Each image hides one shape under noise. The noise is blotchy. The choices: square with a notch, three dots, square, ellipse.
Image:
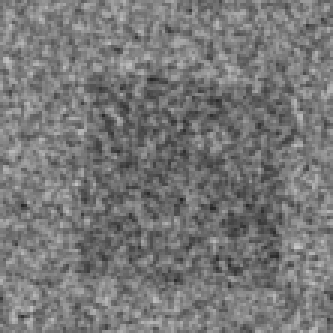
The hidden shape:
square
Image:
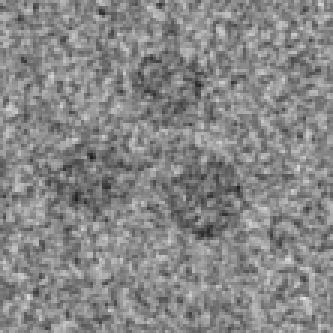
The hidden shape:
three dots
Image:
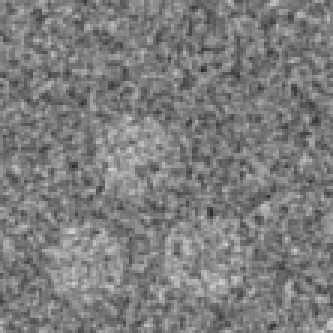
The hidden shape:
three dots
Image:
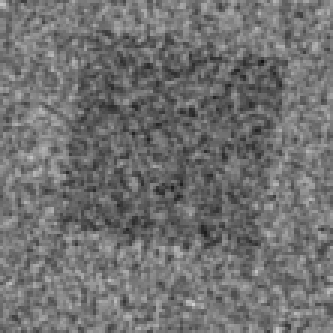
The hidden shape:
square
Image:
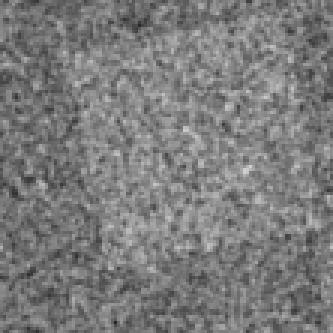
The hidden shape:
square
